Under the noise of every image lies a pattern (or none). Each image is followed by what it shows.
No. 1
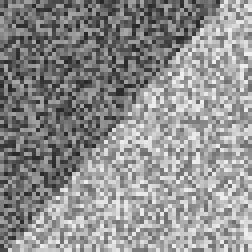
a sharp edge
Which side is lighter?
bottom right
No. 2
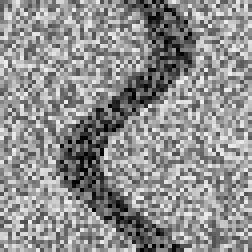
a wavy band
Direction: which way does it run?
top to bottom
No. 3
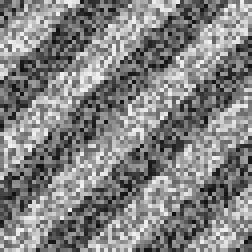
diagonal stripes
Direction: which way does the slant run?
bottom left to top right
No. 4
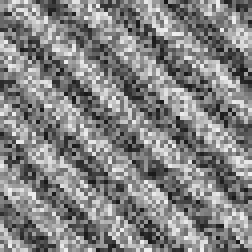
diagonal stripes
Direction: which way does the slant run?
top left to bottom right
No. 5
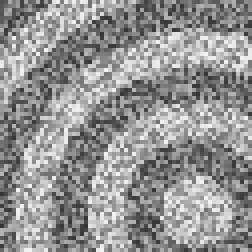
rings round one point
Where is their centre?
bottom right
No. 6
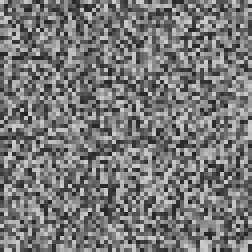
only noise
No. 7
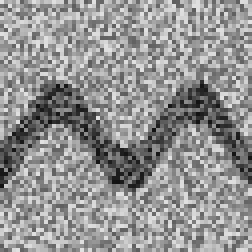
a wavy band
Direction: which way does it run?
left to right
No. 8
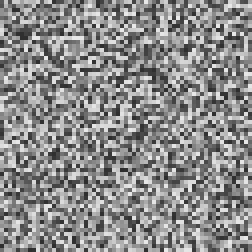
only noise
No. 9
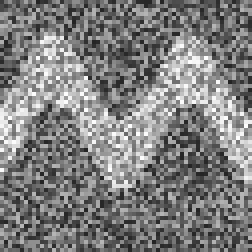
a wavy band
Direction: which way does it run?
left to right
